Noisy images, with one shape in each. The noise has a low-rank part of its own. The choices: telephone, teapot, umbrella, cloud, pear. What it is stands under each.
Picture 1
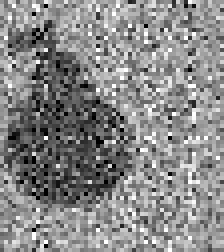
pear
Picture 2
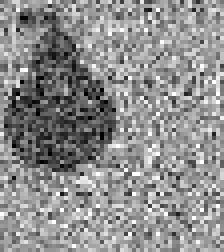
pear
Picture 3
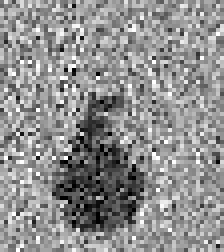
pear
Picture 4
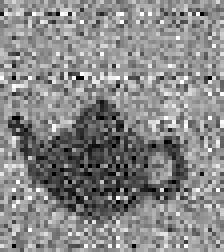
teapot
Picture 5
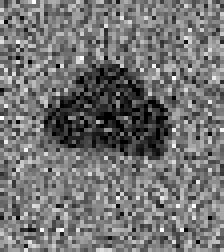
cloud
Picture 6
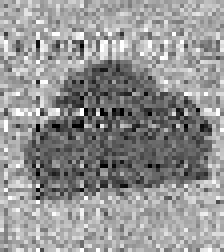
cloud
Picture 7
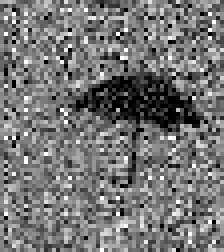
umbrella
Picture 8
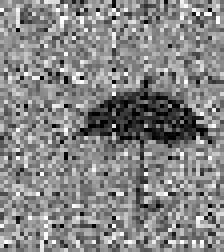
umbrella
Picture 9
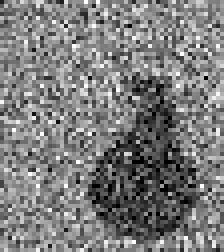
pear
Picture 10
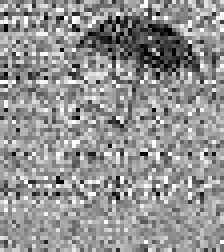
umbrella
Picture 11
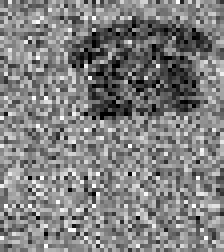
telephone
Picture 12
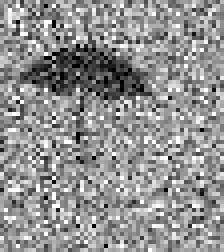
umbrella
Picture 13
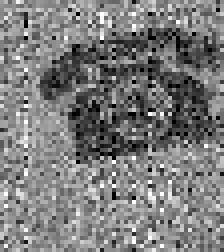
telephone
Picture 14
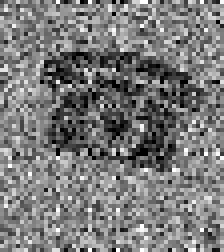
telephone
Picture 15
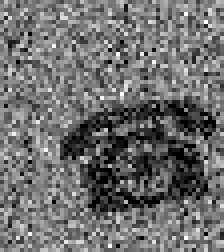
telephone
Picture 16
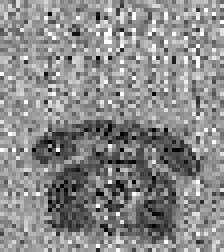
telephone
